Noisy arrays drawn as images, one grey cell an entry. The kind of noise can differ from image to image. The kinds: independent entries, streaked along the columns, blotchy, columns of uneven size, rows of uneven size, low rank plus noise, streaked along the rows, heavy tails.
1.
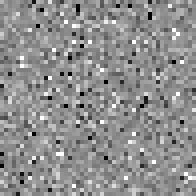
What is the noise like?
heavy tails
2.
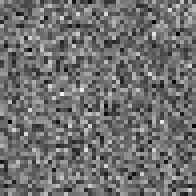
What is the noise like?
independent entries
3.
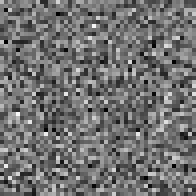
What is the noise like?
low rank plus noise
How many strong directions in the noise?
five to eight
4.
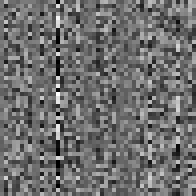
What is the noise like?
columns of uneven size
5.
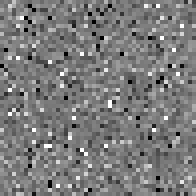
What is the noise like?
heavy tails
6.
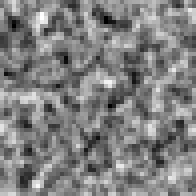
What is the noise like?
blotchy
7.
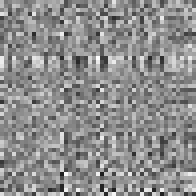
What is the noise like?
low rank plus noise
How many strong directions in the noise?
two
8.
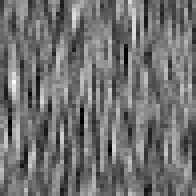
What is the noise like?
streaked along the columns
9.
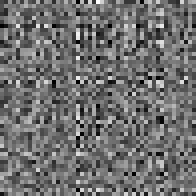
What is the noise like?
low rank plus noise
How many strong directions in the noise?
two
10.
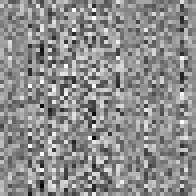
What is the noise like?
columns of uneven size
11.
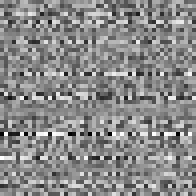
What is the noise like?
rows of uneven size
